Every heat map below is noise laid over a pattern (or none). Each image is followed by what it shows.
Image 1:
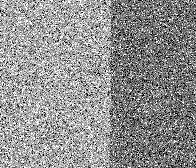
a sharp edge
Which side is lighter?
left
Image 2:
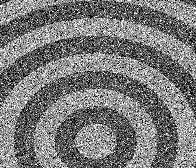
rings round one point
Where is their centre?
bottom middle
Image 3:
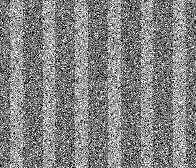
vertical stripes
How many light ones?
6
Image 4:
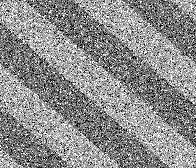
diagonal stripes
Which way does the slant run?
top left to bottom right
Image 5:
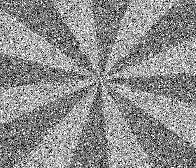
spokes from one point
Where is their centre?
centre
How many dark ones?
8
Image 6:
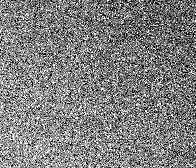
a smooth slope
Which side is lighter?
bottom left
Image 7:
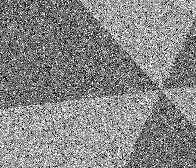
spokes from one point
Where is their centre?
middle right
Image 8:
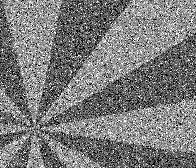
spokes from one point
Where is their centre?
bottom left
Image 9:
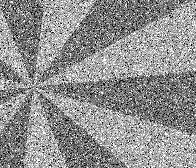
spokes from one point
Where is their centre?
middle left
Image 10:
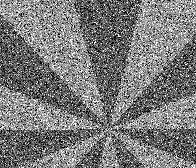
spokes from one point
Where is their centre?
bottom middle
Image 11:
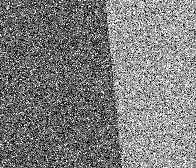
a sharp edge
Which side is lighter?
right
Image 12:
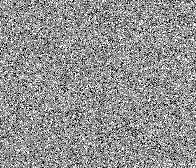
only noise
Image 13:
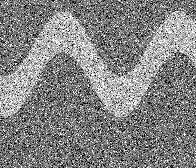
a wavy band
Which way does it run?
left to right
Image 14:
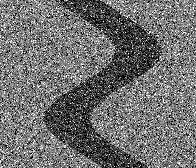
a wavy band
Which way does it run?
top to bottom
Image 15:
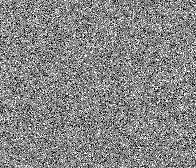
only noise
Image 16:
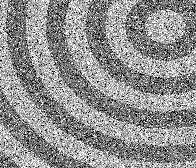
rings round one point
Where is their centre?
top right
